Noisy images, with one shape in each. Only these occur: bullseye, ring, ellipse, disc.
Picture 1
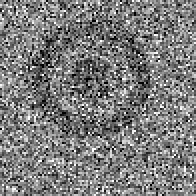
bullseye
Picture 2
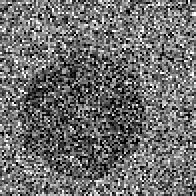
disc
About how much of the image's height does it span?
two thirds
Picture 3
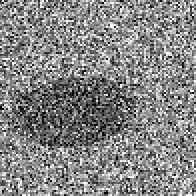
ellipse
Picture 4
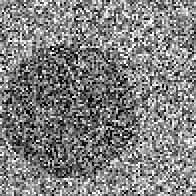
disc
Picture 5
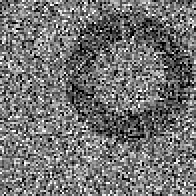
ring
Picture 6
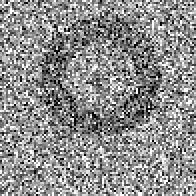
ring
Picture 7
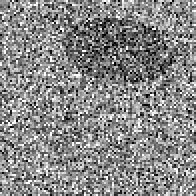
ellipse
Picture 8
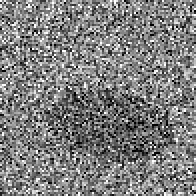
ellipse
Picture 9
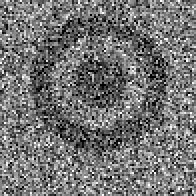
bullseye
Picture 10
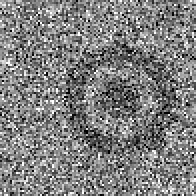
bullseye
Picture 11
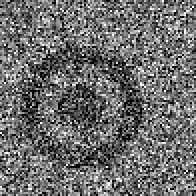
bullseye
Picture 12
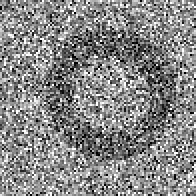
ring
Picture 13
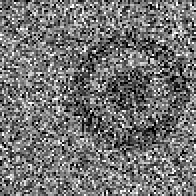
bullseye
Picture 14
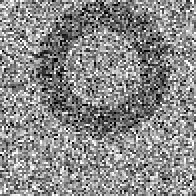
ring
